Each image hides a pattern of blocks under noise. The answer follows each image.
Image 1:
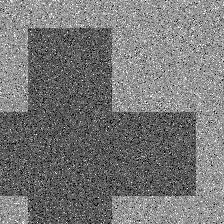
mirrored about the diagonal from the bottom left
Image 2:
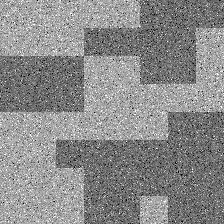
no symmetry
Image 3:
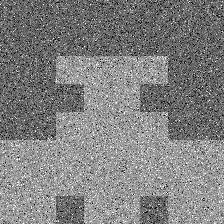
left and right mirror each other
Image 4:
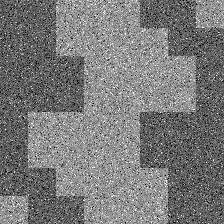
the same after a half turn
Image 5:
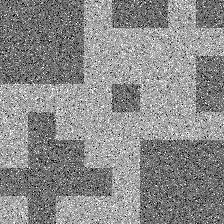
mirrored about the diagonal from the bottom left
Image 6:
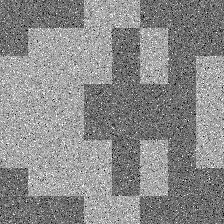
top and bottom mirror each other
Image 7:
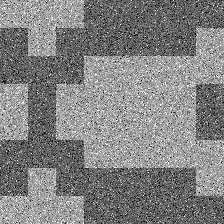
top and bottom mirror each other
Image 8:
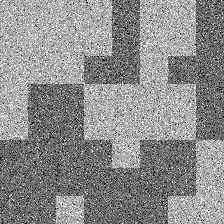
no symmetry
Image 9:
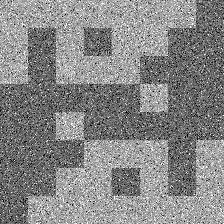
the same after a half turn
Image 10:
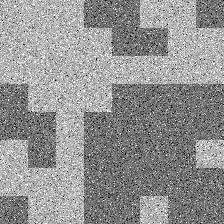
mirrored about the diagonal from the top left
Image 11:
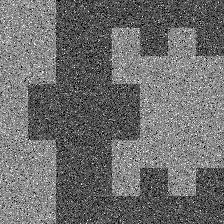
top and bottom mirror each other
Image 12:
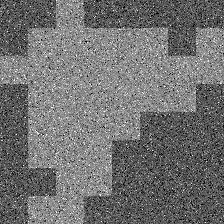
mirrored about the diagonal from the top left
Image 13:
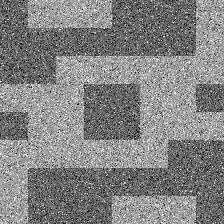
the same after a half turn
